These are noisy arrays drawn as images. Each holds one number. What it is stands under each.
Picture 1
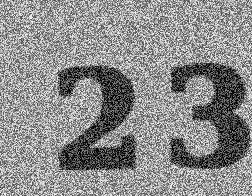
23
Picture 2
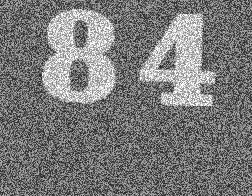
84
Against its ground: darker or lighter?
lighter
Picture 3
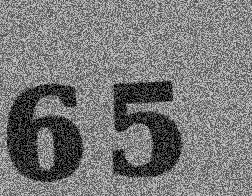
65
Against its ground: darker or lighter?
darker
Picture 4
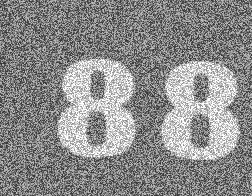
88
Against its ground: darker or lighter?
lighter
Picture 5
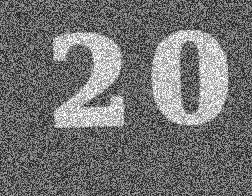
20
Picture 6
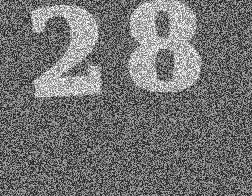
28
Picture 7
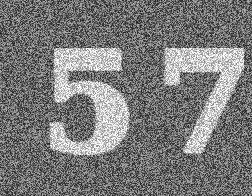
57
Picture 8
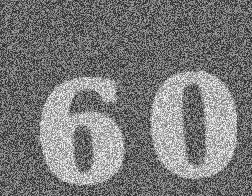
60
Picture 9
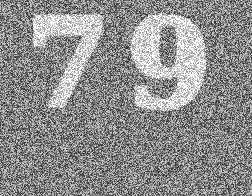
79
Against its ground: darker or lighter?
lighter
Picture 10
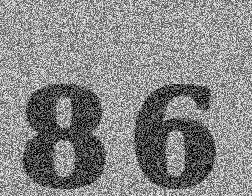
86
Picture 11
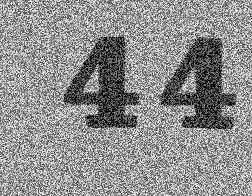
44
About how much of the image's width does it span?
two thirds
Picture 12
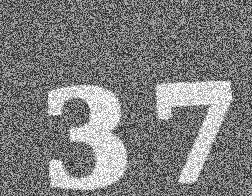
37
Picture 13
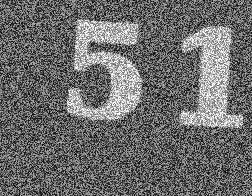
51
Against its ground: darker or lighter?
lighter
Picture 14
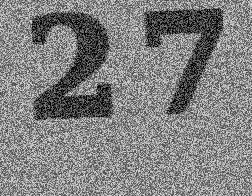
27
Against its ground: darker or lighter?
darker
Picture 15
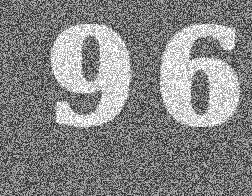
96
